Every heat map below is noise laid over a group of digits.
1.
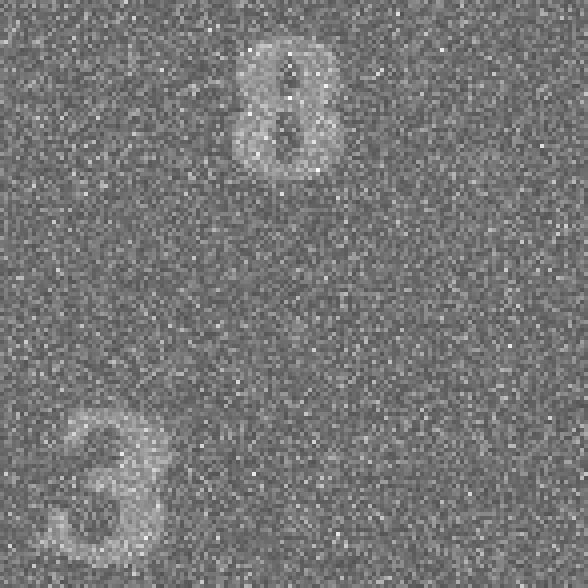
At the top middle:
8
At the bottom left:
3
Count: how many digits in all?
2
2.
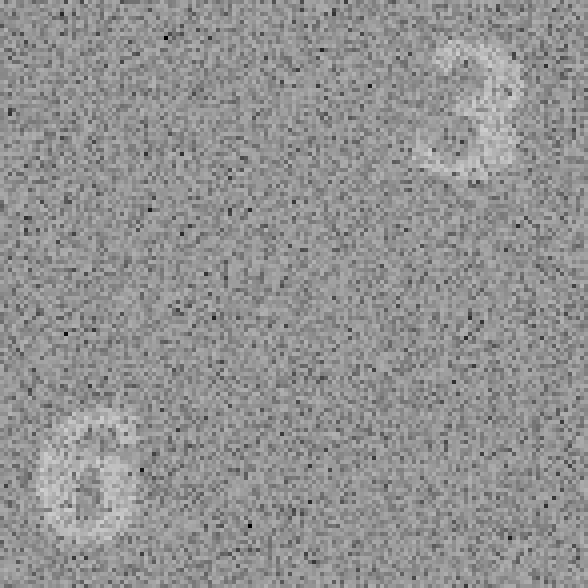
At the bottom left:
6
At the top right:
3
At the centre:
nothing
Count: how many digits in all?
2
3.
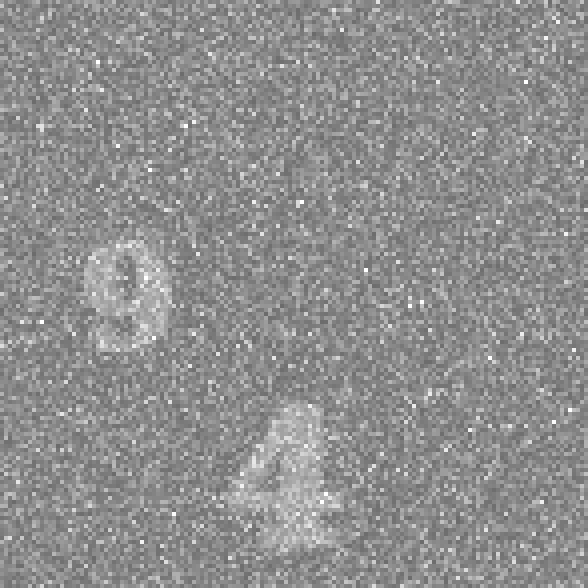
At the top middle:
nothing
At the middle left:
9
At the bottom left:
nothing
